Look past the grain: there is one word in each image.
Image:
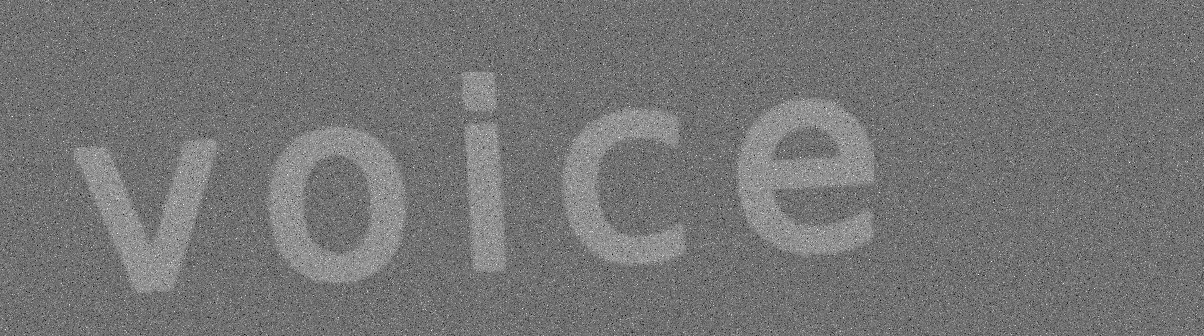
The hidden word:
voice
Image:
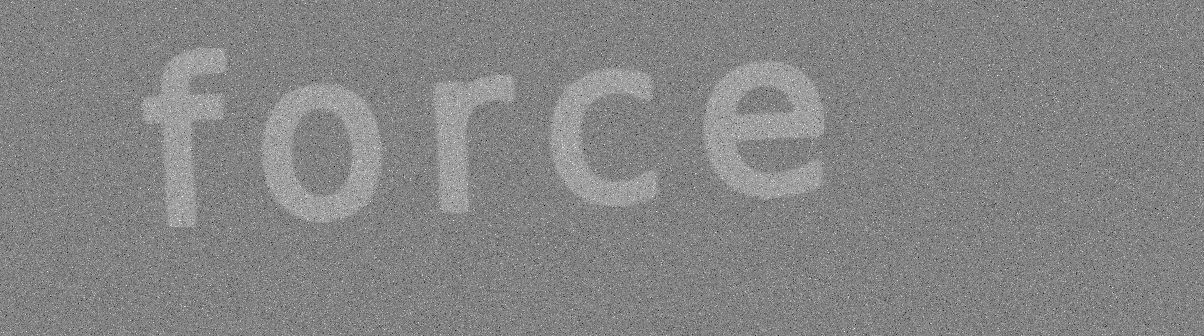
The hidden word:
force
